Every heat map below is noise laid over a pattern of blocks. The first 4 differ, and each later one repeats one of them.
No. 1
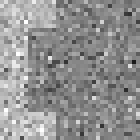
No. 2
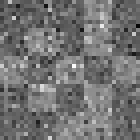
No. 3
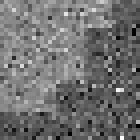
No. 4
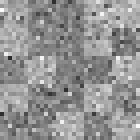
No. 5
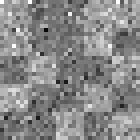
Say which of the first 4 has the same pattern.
4
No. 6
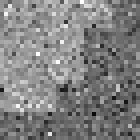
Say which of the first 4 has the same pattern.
3
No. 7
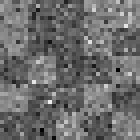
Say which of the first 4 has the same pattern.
4
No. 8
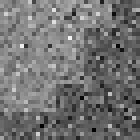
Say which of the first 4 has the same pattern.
3
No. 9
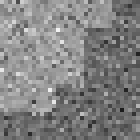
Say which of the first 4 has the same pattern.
3
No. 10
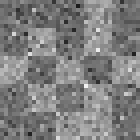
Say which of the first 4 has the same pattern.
2
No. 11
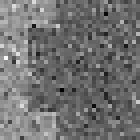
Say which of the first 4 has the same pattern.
1
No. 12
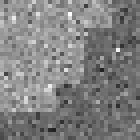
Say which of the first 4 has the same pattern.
3
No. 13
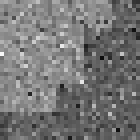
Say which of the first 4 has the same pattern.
3
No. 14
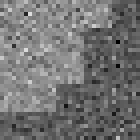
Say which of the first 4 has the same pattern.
3
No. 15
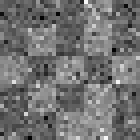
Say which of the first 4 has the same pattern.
2
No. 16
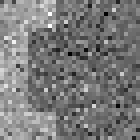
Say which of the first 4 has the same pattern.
1
